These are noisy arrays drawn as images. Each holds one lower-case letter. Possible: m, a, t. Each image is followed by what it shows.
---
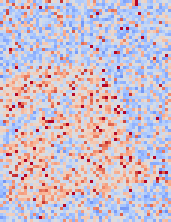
a
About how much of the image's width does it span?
nearly all
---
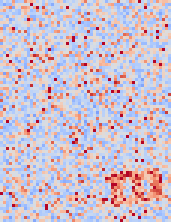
m
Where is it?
bottom right
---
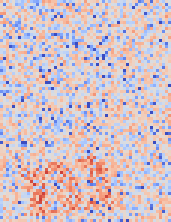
m
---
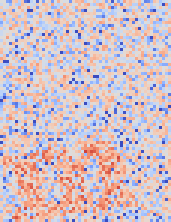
m
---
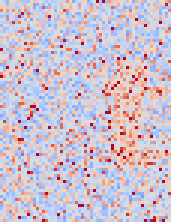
t
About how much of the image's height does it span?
half
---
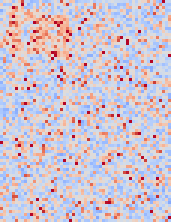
m
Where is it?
top left
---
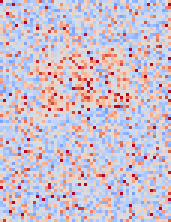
m
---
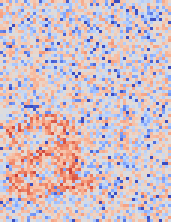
a
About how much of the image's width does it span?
half
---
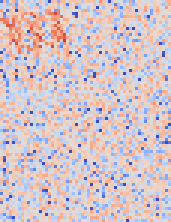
m
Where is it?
top left
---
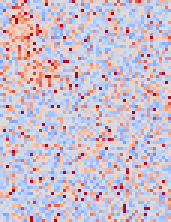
t
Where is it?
top left
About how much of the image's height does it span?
a third
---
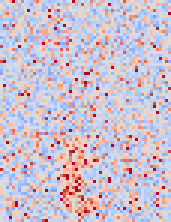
t
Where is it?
bottom middle
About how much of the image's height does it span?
a third
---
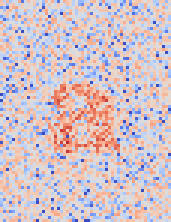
a
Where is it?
centre
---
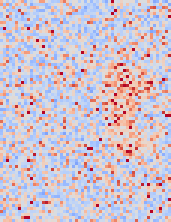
t
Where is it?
middle right
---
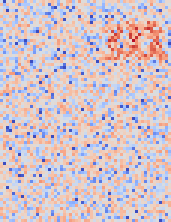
m
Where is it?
top right
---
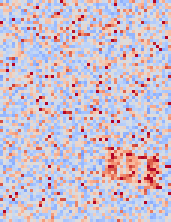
m
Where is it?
bottom right
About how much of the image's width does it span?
a third
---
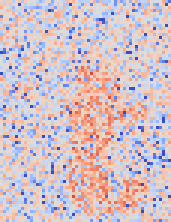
t
